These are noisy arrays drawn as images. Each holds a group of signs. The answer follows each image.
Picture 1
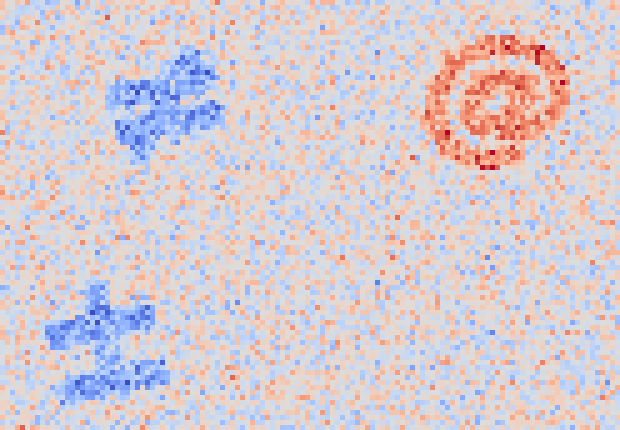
top left: blue not-equal sign; top right: red at sign; bottom left: blue plus-minus sign
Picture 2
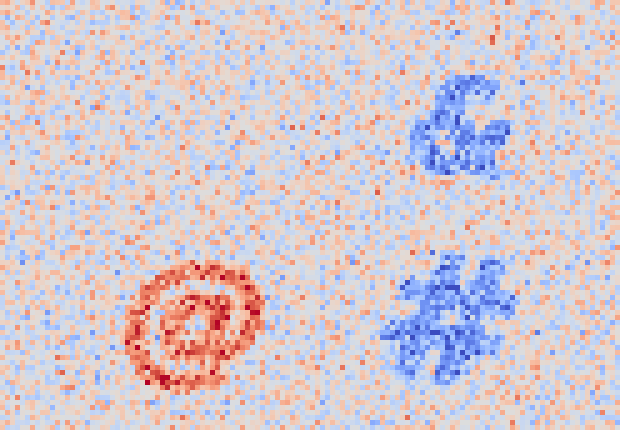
top right: blue ampersand; bottom left: red at sign; bottom right: blue hash sign
